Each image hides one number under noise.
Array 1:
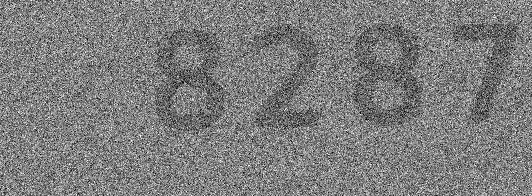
8287
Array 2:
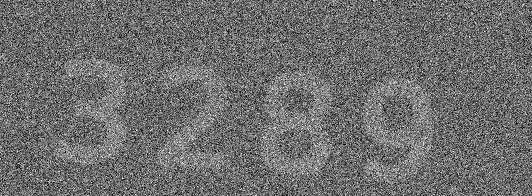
3289
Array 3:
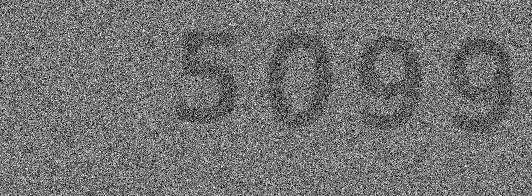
5099
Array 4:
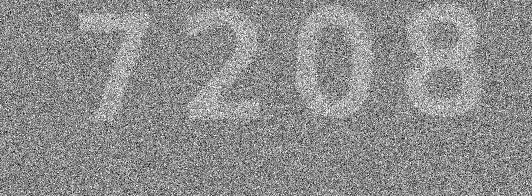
7208
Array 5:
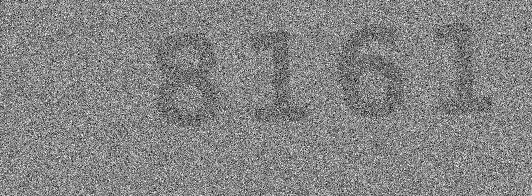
8161
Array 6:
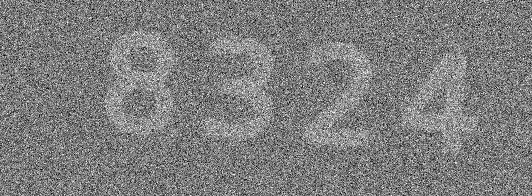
8324
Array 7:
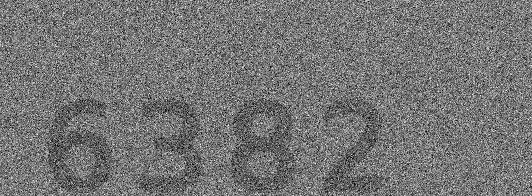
6382
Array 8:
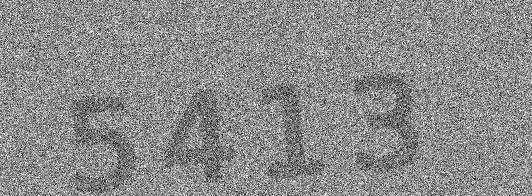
5413
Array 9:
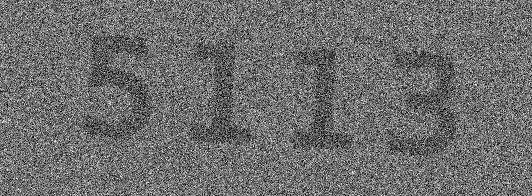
5113
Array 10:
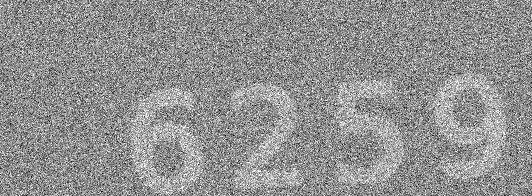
6259
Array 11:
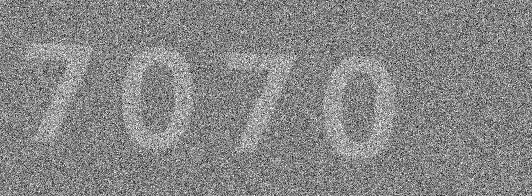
7070
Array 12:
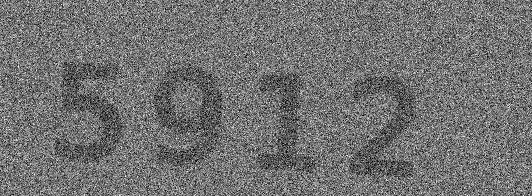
5912
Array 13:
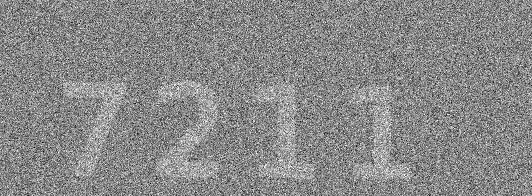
7211
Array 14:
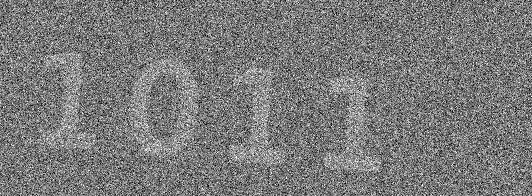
1011
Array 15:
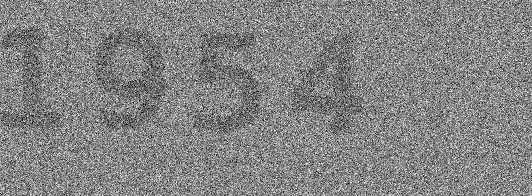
1954
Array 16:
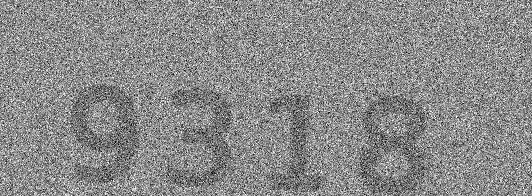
9318
